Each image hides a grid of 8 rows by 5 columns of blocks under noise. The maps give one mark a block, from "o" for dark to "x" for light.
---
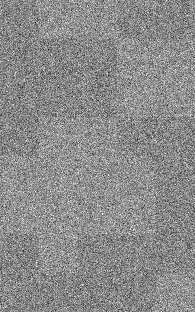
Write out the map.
o x x o o
o o o x x
o o o x x
o x x o o
x x x x o
x x x x o
o x o o o
o o o o x
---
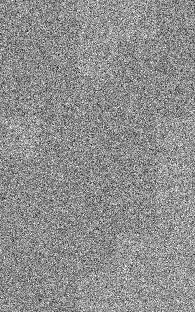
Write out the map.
o o x x o
o o x o o
o o o o o
x o o o x
o o o o x
o o o o x
o o o x x
o o x x x
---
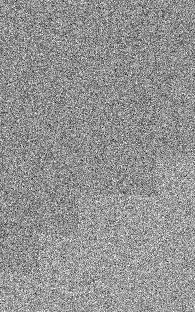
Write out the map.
o o o o o
o o o o o
o o o o o
o o o o o
o o o o x
o o x x x
o x x x x
x x x x x
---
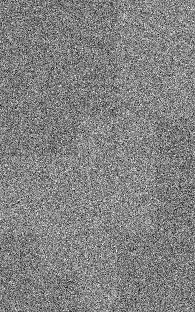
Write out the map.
o o o x x
o o o x x
o o o x x
o o x x o
x x x x o
x x x x o
o x x o o
o o x o o
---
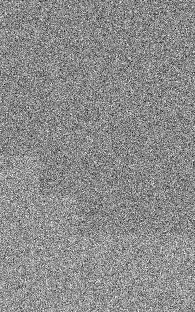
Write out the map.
o o o o o
o o o o o
o o o o o
o o o o o
x o o o o
x x o o o
x x x x x
x x x x x
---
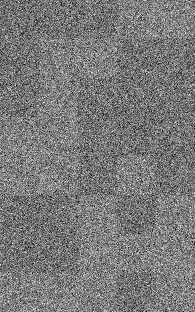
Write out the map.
o o o x x
o x x o o
o x o o o
x x o o o
x x o x o
o o x o x
o o x x x
x x x o x
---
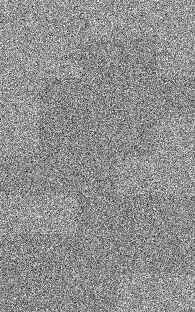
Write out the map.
x x x x x
x x o o x
x o o o o
x o o o x
o o o x x
x x o o o
o o o o o
o o o x x
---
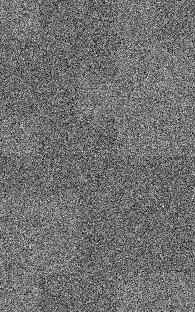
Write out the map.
x o o x o
o o o x x
o o x x x
x o o x x
o o o o o
x x o o o
x x o o o
x o o x x
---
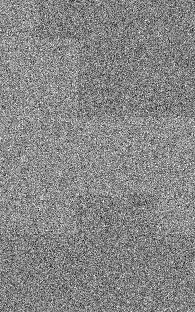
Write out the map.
x o o o o
x x o o o
x x o o o
x x x x x
x x x x x
x x o o x
o o o o o
o o o o o
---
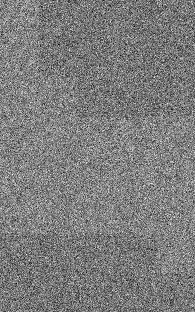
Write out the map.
x o o o o
x o o o o
x x o o o
x x x x x
x x x x x
x x x x x
o o o o x
o o o o o
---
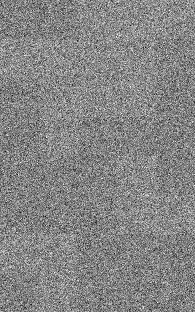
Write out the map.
o o x x x
x x x x o
o x x x o
o x o o o
o o o x o
o o o x x
x x o o o
o x o o o
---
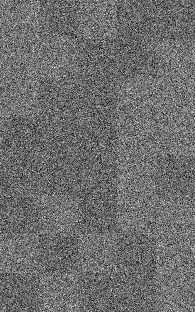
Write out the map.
x o x o o
x x o o x
x o o x x
o o o x x
o o o x o
o x o x x
x o x o x
o x o o x
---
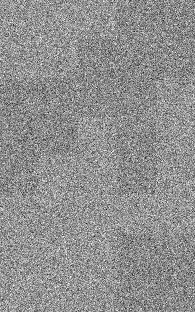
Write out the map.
x x x o o
x x o o o
o o o o x
o o x o x
o x x o x
x x x x x
x x x o o
x x x o o
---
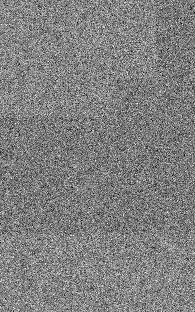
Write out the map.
x x x x o
x x x x o
x x x o o
o o o o o
o o o o o
o o o o o
x x x x x
x x x x x
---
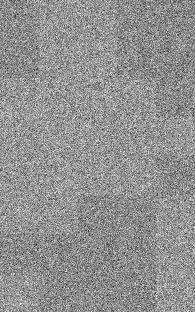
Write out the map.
o x x o o
o x x o o
x x x x o
x x x x x
x x x x o
x x o o x
o o o o x
x o o o x
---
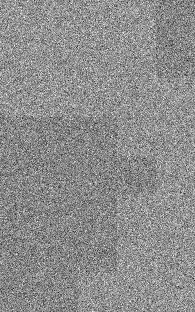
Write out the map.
x x x x o
x x x x o
x x x x x
o o o x x
o o o o x
o o o x x
o o o x x
o o x x x
